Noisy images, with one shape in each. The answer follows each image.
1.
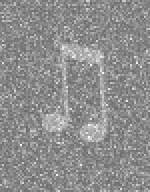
pair of musical notes
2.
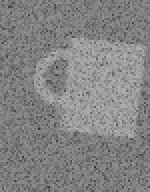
cup
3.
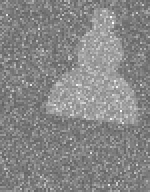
chess pawn
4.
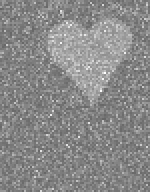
heart
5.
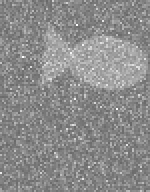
fish
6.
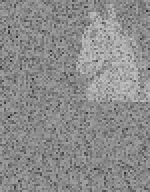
chess knight
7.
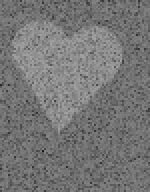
heart
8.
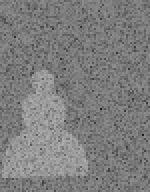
chess pawn
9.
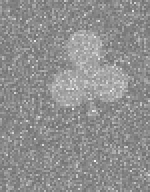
club
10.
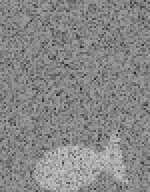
fish
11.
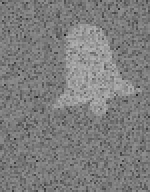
bell
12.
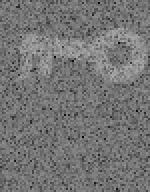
key
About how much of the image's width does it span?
nearly all
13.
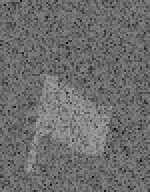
flag
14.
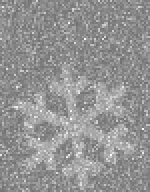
snowflake
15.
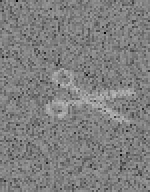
pair of scissors
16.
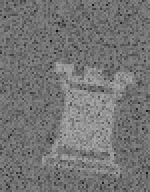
chess rook
